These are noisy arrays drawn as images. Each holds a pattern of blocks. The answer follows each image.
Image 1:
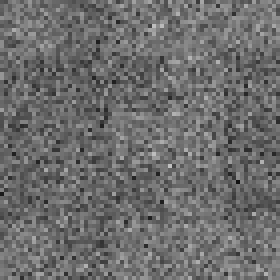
top and bottom mirror each other
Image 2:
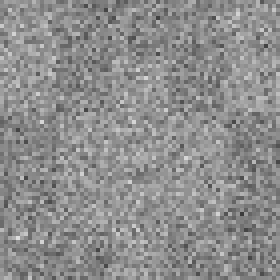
left and right mirror each other
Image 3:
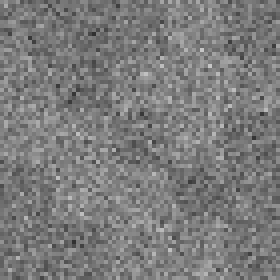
mirrored about the diagonal from the bottom left
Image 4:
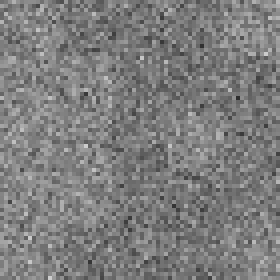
top and bottom mirror each other
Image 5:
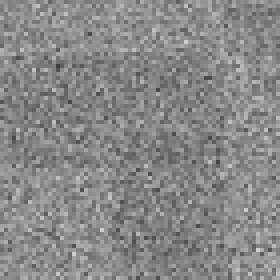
mirrored about the diagonal from the bottom left
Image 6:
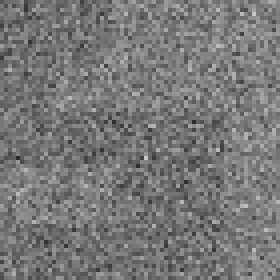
no symmetry
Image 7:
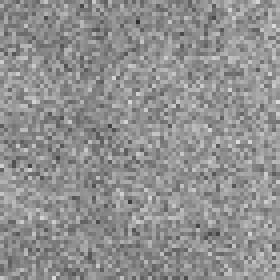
top and bottom mirror each other
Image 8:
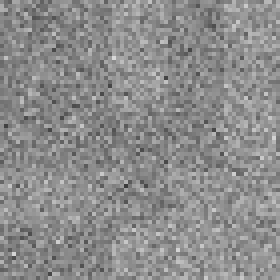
no symmetry
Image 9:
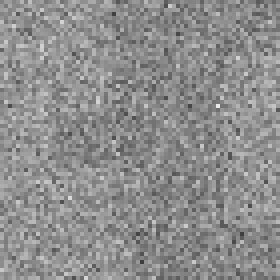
top and bottom mirror each other
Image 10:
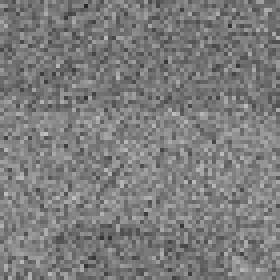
left and right mirror each other
